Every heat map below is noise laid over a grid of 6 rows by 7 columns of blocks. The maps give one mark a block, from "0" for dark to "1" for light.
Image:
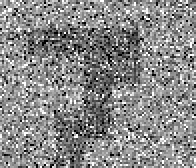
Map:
1 1 1 1 1 1 1
1 0 0 0 0 1 1
1 1 1 0 0 1 1
1 1 1 0 1 1 1
1 1 0 0 1 1 1
1 1 0 1 1 1 1
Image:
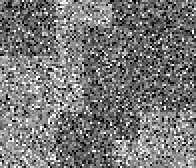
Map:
0 0 1 1 0 0 0
0 0 1 0 0 0 0
1 1 1 0 0 0 0
1 1 1 0 0 0 0
1 1 0 0 0 1 1
1 1 0 0 1 1 1
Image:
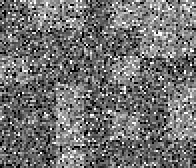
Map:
0 1 1 0 1 1 1
0 0 0 0 0 1 1
1 0 0 0 1 0 0
0 0 1 0 0 0 1
0 0 1 0 1 0 1
0 0 1 0 0 0 0
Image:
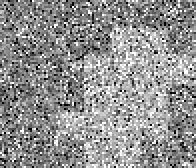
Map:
0 0 0 0 0 0 0
0 0 0 0 1 1 0
0 0 0 1 1 1 1
0 0 0 1 1 1 0
0 0 1 1 1 1 0
0 0 0 1 1 0 0
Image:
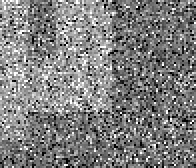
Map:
1 0 1 1 0 0 0
1 0 1 1 0 0 0
1 1 1 1 0 0 0
1 1 1 1 0 0 0
1 0 0 0 0 0 0
0 0 0 0 0 0 0
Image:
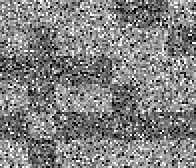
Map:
1 1 1 1 0 0 1
1 0 1 1 1 1 0
0 0 0 0 1 1 1
1 0 1 1 0 1 1
0 1 0 0 0 0 0
1 0 1 1 1 1 1
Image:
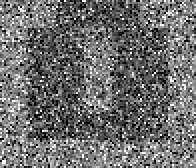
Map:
1 1 0 0 0 1 1
1 0 0 1 0 0 1
1 0 0 1 0 0 1
1 0 0 1 0 0 1
1 0 0 0 0 0 1
1 1 1 1 1 1 1
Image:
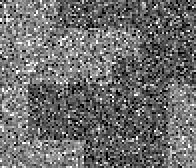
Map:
1 1 0 0 0 0 0
1 1 1 1 1 0 0
1 1 1 1 0 0 0
1 0 0 0 0 0 1
1 0 0 0 0 0 1
1 1 1 0 0 0 1
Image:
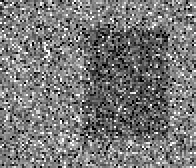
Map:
1 1 1 1 1 1 1
1 1 1 0 0 0 1
1 1 1 0 0 0 1
1 1 1 0 0 0 1
1 1 1 0 0 0 1
1 1 1 1 1 1 1
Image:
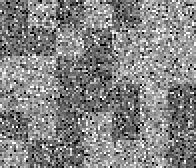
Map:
0 1 0 1 0 1 1
0 0 1 0 1 1 1
1 1 0 0 1 1 1
1 1 0 0 0 1 0
0 1 0 1 0 1 0
1 0 0 1 1 1 0
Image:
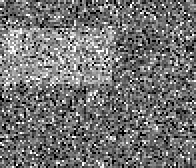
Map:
0 0 0 0 0 0 0
1 1 1 1 0 0 0
1 1 1 1 0 0 0
0 0 0 0 0 0 0
0 0 0 0 0 0 0
0 0 0 0 0 0 0
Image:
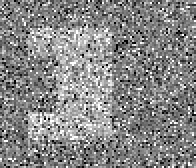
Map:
0 0 0 0 0 0 0
0 1 1 1 0 0 0
0 0 1 1 0 0 0
0 0 1 1 0 0 0
0 1 1 1 0 0 0
0 0 0 0 0 0 0
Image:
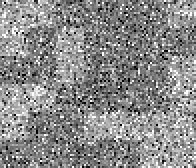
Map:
1 1 0 0 0 0 1
1 0 1 0 0 0 0
0 0 1 0 0 0 1
1 1 0 0 0 0 1
1 0 0 1 1 1 1
0 0 0 0 0 1 1
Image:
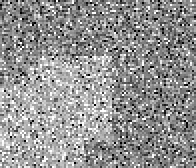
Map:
0 0 0 0 0 0 0
0 0 0 0 0 0 0
0 1 1 1 0 0 0
1 1 1 1 0 0 0
1 1 1 1 0 0 0
1 1 1 0 0 0 0
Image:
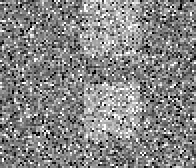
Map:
0 0 0 1 1 0 0
0 0 0 1 1 0 0
0 0 0 0 0 0 0
0 0 0 1 1 0 0
0 0 0 1 1 0 0
0 0 0 0 0 0 0
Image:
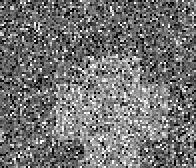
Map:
0 0 0 0 0 0 0
0 0 0 0 0 0 0
0 0 0 1 1 0 0
0 0 1 1 1 1 0
0 0 1 1 1 1 0
0 0 0 1 1 0 0
